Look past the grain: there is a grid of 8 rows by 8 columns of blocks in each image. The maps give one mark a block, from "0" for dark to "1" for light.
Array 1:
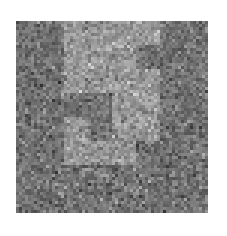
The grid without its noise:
0 0 1 1 1 1 0 0
0 0 1 1 1 0 0 0
0 0 1 1 1 1 0 0
0 0 0 0 1 1 0 0
0 0 1 0 1 1 0 0
0 0 1 1 1 0 0 0
0 0 0 0 0 0 0 0
0 0 0 0 0 0 0 0
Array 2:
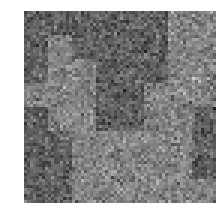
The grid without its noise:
0 0 0 0 0 0 1 1
0 1 0 0 0 0 1 1
0 1 1 0 0 0 1 1
1 1 1 0 0 1 1 1
0 1 1 0 0 1 1 0
0 0 1 1 1 1 1 0
0 0 1 1 1 1 1 0
0 0 1 1 1 1 1 1
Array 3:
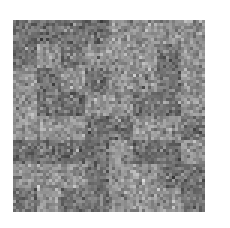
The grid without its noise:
0 0 0 0 1 1 1 1
0 1 0 1 1 1 0 1
1 0 1 0 1 1 0 1
1 0 0 1 1 0 0 1
1 1 1 0 0 1 1 0
0 0 0 0 1 0 0 1
1 1 1 0 1 1 0 0
0 1 0 0 1 1 1 0
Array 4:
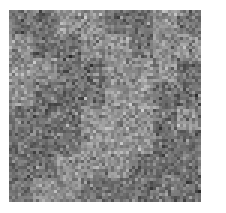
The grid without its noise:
0 0 1 1 0 0 1 0
1 0 0 1 1 0 1 1
1 1 0 0 1 1 1 0
1 0 0 0 1 1 0 0
0 0 0 1 1 1 0 1
0 0 0 1 1 1 0 0
0 0 1 1 1 0 0 0
0 1 1 0 0 0 0 0
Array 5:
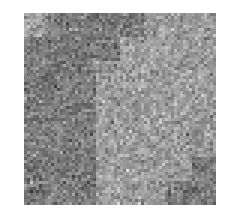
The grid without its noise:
1 0 0 0 0 1 1 1
0 0 0 0 1 1 1 1
0 0 0 1 1 1 1 1
0 0 0 1 1 1 1 1
0 0 0 1 1 1 1 1
0 0 0 1 1 1 1 1
0 0 0 1 1 1 1 0
0 0 0 1 1 1 0 0
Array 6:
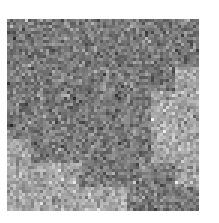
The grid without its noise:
0 0 0 0 0 0 0 0
0 0 0 0 0 0 0 0
0 0 0 0 0 0 0 1
0 0 0 0 0 0 1 1
0 0 0 0 0 0 1 1
1 0 0 0 0 0 1 1
1 1 1 0 0 0 0 1
1 1 1 1 1 0 0 0
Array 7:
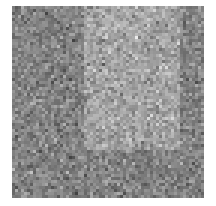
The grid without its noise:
0 0 0 1 1 1 1 0
0 0 0 1 1 1 1 0
0 0 0 1 1 1 1 0
0 0 0 1 1 1 1 0
0 0 0 1 1 1 1 0
0 0 0 1 1 1 1 0
0 0 0 0 0 0 0 0
0 0 0 0 0 0 0 0
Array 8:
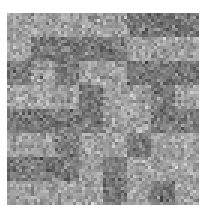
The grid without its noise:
1 1 1 1 1 0 0 0
1 0 0 0 0 1 1 1
0 1 0 1 1 0 0 0
1 1 1 0 1 1 0 1
0 0 0 0 1 1 0 0
1 1 0 1 1 0 1 1
0 0 0 1 0 1 1 1
1 1 1 1 0 1 0 1
